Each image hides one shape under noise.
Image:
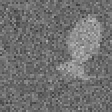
fish
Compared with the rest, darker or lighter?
lighter
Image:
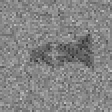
chess bishop
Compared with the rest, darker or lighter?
darker
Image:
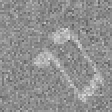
pair of musical notes
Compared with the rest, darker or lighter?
lighter
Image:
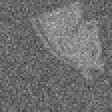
chess knight
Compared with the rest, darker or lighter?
lighter
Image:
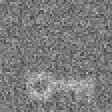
key
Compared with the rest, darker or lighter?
lighter
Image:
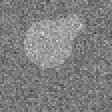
light bulb
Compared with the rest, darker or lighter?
lighter
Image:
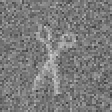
pair of scissors
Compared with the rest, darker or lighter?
lighter
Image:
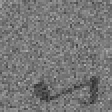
musical note
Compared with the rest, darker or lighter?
darker
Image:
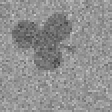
club
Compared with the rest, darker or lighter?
darker
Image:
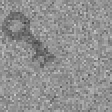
key
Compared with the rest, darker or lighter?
darker
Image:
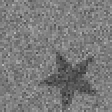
star
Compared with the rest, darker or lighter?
darker
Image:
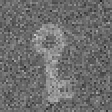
key
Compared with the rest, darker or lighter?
lighter
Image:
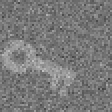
key
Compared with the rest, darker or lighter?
lighter
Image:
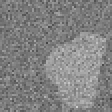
cloud
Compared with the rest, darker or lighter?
lighter
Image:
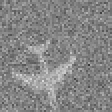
airplane
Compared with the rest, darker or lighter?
lighter
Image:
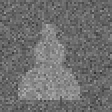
chess pawn
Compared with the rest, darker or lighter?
lighter
